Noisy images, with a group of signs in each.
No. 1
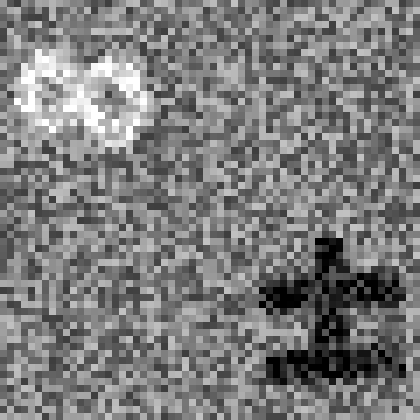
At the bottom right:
plus-minus sign
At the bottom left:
nothing
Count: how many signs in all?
2
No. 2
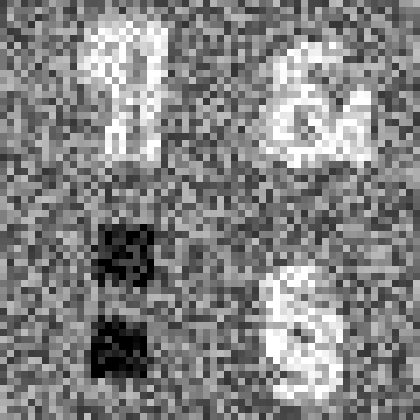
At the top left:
pilcrow
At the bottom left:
colon
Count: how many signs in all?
4
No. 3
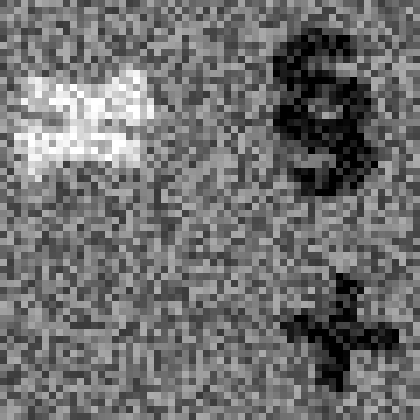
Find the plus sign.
bottom right
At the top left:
not-equal sign
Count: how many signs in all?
3
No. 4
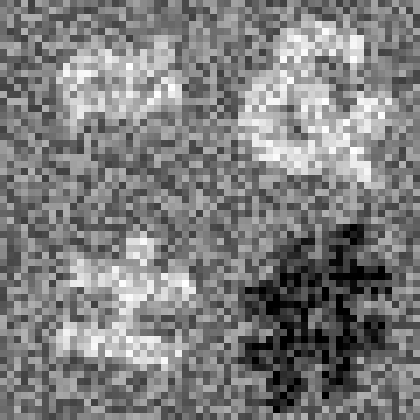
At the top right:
ampersand
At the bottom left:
plus-minus sign
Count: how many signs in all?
4
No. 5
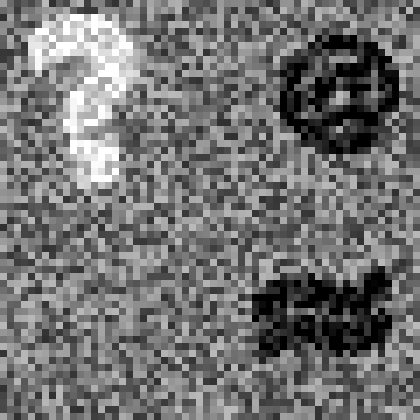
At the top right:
at sign
